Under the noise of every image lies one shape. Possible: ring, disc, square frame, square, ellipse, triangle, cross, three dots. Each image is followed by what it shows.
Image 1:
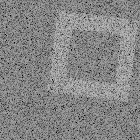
square frame
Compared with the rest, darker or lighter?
lighter
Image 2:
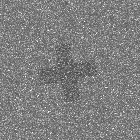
cross
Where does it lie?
centre
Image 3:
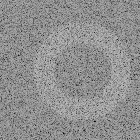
ring
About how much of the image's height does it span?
two thirds
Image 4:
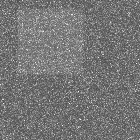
square
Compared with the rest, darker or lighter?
lighter
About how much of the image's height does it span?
half
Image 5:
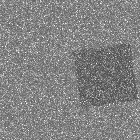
square
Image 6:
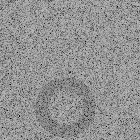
ring
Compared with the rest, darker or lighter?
darker
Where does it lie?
bottom middle
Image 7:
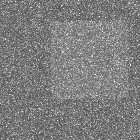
square
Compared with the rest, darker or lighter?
lighter
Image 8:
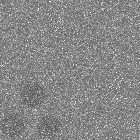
three dots
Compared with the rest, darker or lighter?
darker
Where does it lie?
bottom left
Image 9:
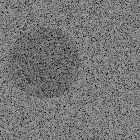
disc
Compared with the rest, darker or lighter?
darker
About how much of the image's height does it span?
half
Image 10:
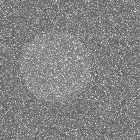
disc
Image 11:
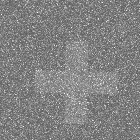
cross
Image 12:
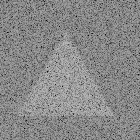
triangle
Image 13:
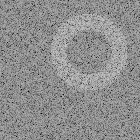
ring
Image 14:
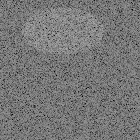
ellipse
